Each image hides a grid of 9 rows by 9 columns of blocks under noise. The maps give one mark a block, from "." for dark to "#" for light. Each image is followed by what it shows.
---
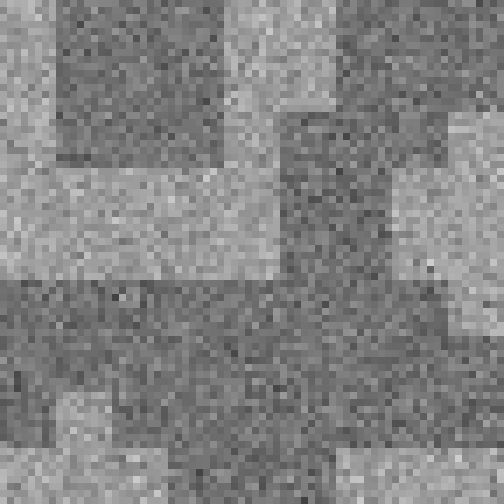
#...##...
#...##...
#...#...#
#####..##
#####..##
........#
.........
.#.......
###...###
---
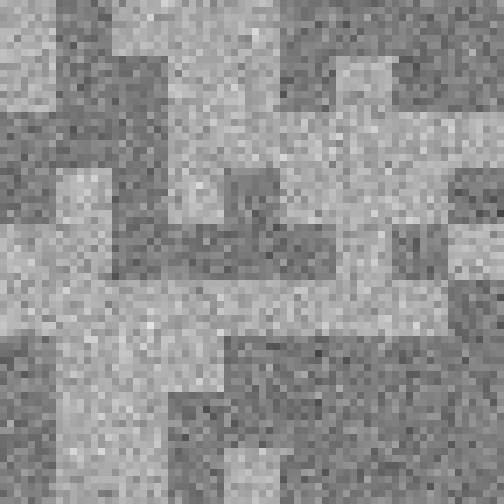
#.###....
#..##.#..
...######
.#.#.###.
##....#.#
########.
.###.....
.##......
.##.#....
